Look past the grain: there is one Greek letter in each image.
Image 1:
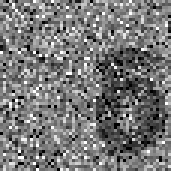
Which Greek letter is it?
delta
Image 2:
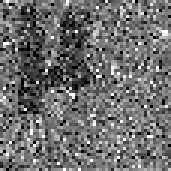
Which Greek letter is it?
mu
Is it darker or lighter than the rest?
darker
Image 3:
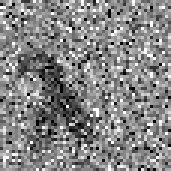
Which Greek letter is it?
lambda
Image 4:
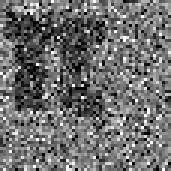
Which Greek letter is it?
pi
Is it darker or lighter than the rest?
darker
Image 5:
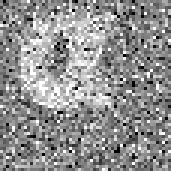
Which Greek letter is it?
alpha
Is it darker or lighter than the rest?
lighter
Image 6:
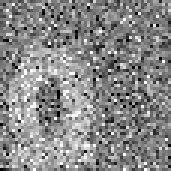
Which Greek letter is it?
omega
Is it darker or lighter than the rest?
lighter
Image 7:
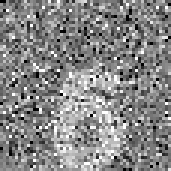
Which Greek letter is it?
delta
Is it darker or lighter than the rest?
lighter
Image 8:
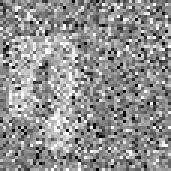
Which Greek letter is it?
eta
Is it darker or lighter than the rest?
lighter
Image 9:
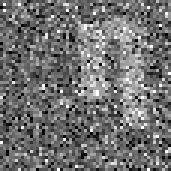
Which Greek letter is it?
eta
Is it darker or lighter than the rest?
lighter
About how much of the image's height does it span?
two thirds
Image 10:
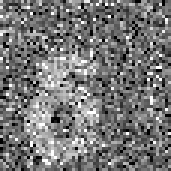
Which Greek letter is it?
delta
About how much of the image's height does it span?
two thirds
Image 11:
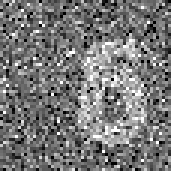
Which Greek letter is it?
delta
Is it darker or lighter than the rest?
lighter
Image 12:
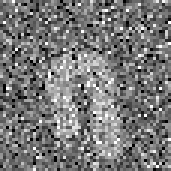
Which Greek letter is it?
eta
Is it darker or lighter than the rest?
lighter
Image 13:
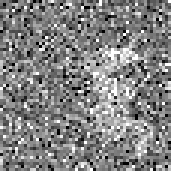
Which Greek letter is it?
xi
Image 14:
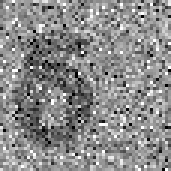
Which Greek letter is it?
delta
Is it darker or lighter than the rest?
darker
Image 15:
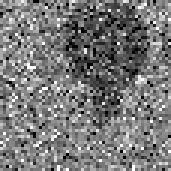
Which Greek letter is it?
phi
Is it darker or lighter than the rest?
darker
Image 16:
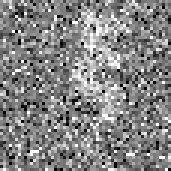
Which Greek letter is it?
xi
